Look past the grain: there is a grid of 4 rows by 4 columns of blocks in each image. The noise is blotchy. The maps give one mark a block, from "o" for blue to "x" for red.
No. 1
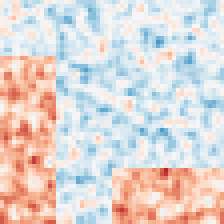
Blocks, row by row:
o o o o
x o o o
x o o o
x o x x
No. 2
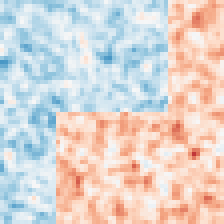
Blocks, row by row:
o o o x
o o o x
o x x x
o x x x
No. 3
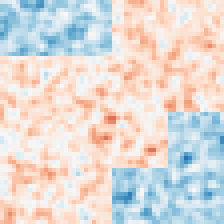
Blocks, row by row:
o o x x
x x x x
x x x o
x x o o
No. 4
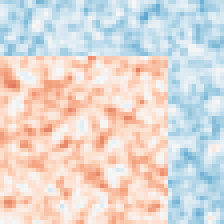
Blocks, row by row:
o o o o
x x x o
x x x o
x x x o
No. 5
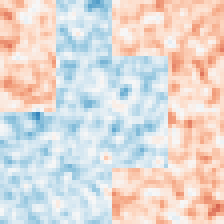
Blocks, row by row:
x o x x
x o o x
o o o x
o o x x
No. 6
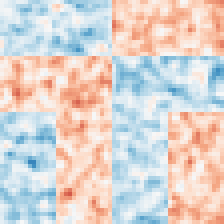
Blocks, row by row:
o o x x
x x o o
o x o x
o x o x
